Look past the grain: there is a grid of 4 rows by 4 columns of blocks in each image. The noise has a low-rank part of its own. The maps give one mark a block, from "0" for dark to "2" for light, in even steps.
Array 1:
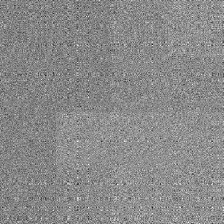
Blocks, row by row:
0 0 1 2
0 0 1 1
0 2 2 2
0 1 2 2
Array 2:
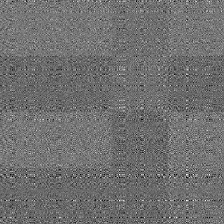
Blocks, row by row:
2 2 1 2
0 0 1 0
2 2 0 2
0 0 0 1
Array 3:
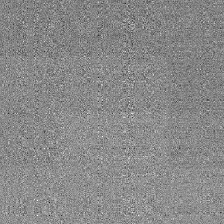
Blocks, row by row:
0 0 0 0
1 1 1 0
1 2 2 1
2 2 2 2
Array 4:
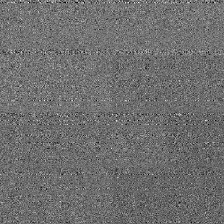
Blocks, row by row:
2 2 2 2
2 2 1 1
1 1 1 0
1 1 0 0
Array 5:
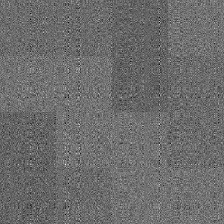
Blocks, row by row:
1 1 0 2
2 2 0 1
0 2 2 1
0 1 2 2
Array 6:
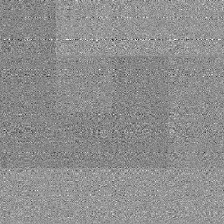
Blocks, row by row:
0 2 2 2
0 1 0 1
0 0 0 1
2 2 2 2
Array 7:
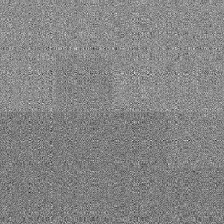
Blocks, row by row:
2 2 2 2
2 1 2 2
0 0 0 1
0 0 0 0
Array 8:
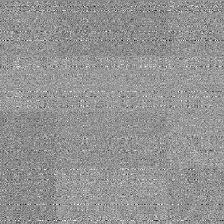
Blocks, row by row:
1 0 0 1
2 2 2 2
0 1 1 2
0 2 2 1
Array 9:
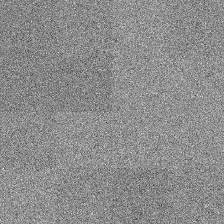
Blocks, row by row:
0 1 2 1
0 0 2 2
1 2 2 2
2 1 0 1
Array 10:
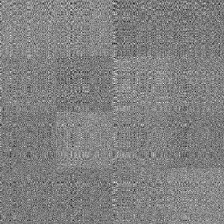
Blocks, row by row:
2 2 0 0
1 0 2 1
0 2 1 0
0 0 1 2
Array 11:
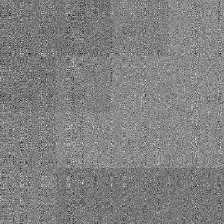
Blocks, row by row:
0 0 1 2
0 1 2 2
1 2 2 2
1 0 0 0
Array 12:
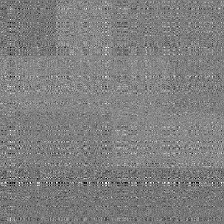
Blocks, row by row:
0 2 1 1
2 2 2 1
1 1 2 2
0 0 0 0
